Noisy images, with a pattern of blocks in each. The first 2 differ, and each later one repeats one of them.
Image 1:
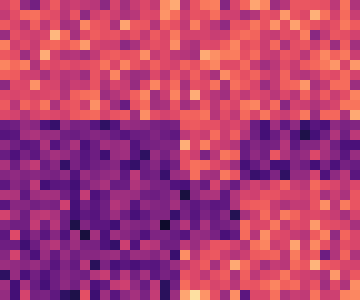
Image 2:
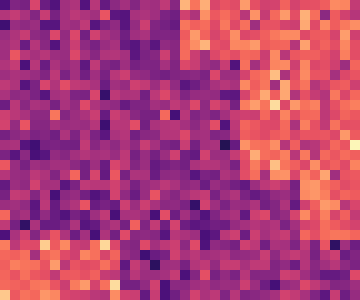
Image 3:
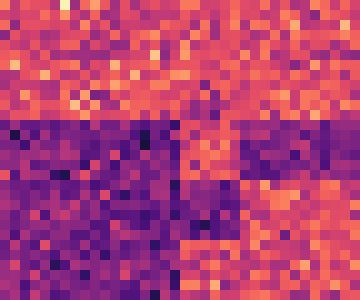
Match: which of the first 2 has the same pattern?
1
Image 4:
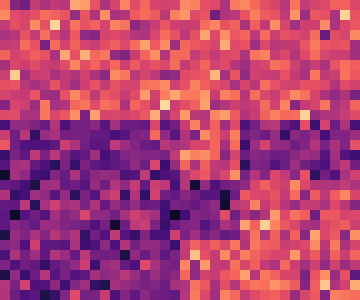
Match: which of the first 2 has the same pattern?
1
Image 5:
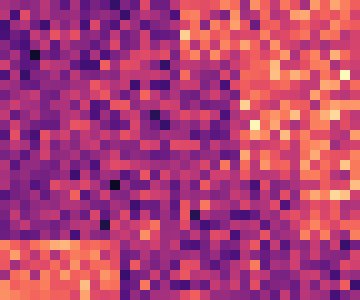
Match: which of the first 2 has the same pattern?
2
